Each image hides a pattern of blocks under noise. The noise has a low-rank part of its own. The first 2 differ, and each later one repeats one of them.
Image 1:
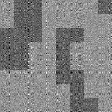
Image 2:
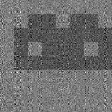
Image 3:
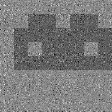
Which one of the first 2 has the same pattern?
2
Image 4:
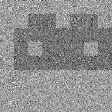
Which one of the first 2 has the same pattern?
2
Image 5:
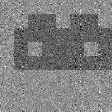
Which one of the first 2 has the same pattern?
2
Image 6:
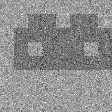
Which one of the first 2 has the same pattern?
2
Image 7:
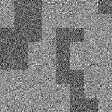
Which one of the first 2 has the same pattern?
1
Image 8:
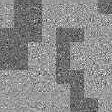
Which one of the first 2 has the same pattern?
1
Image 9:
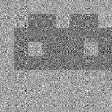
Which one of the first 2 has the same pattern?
2
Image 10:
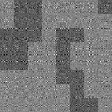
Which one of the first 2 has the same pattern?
1
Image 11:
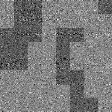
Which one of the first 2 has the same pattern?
1
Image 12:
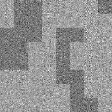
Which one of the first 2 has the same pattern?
1
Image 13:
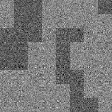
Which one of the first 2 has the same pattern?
1
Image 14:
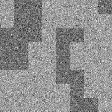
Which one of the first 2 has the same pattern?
1
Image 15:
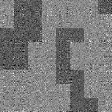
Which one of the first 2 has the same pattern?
1
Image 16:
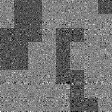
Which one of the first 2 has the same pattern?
1
